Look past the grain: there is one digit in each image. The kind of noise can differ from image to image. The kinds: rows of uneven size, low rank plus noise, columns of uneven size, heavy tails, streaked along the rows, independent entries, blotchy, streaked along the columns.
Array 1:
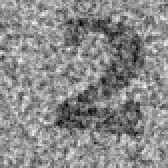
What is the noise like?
blotchy
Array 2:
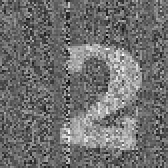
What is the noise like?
columns of uneven size
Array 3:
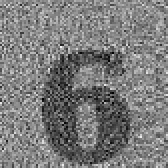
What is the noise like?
low rank plus noise
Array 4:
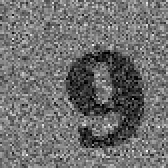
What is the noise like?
low rank plus noise
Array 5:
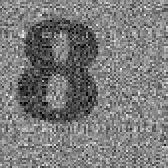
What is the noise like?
low rank plus noise
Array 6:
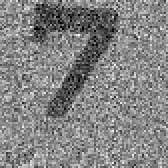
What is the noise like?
low rank plus noise
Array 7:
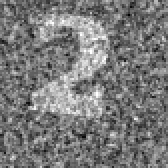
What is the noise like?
blotchy
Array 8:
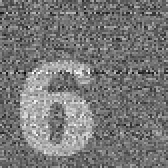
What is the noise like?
rows of uneven size
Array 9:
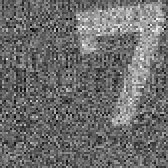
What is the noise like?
low rank plus noise
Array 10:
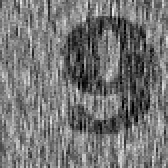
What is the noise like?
streaked along the columns
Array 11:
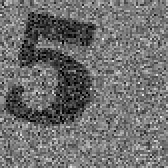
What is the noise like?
low rank plus noise
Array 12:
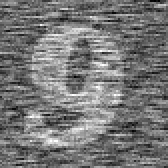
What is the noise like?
streaked along the rows
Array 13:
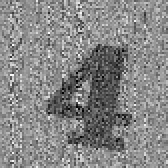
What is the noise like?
columns of uneven size
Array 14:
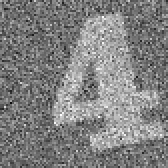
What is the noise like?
independent entries
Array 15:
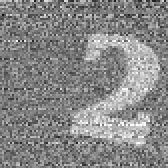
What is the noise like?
rows of uneven size
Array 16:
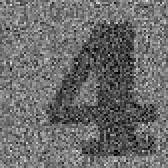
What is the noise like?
low rank plus noise
